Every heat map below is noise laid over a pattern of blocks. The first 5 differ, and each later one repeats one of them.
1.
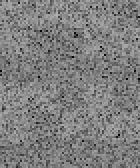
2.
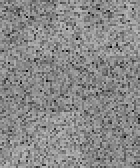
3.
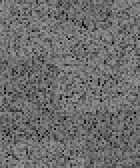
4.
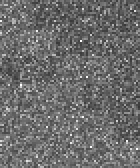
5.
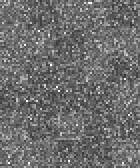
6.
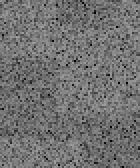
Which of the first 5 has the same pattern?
3
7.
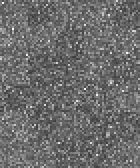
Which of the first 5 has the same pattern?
5
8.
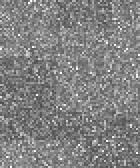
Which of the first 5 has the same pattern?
3
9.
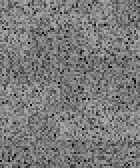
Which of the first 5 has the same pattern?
1
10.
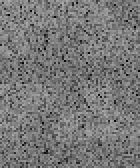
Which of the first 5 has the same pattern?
1
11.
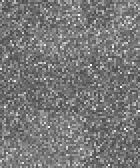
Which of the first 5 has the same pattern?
2
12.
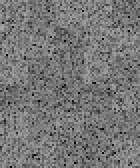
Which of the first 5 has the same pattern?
5
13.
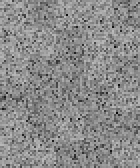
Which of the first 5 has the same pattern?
5
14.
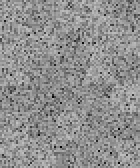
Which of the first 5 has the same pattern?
5
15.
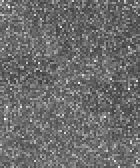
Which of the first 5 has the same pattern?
4
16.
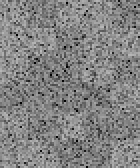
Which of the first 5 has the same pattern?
5
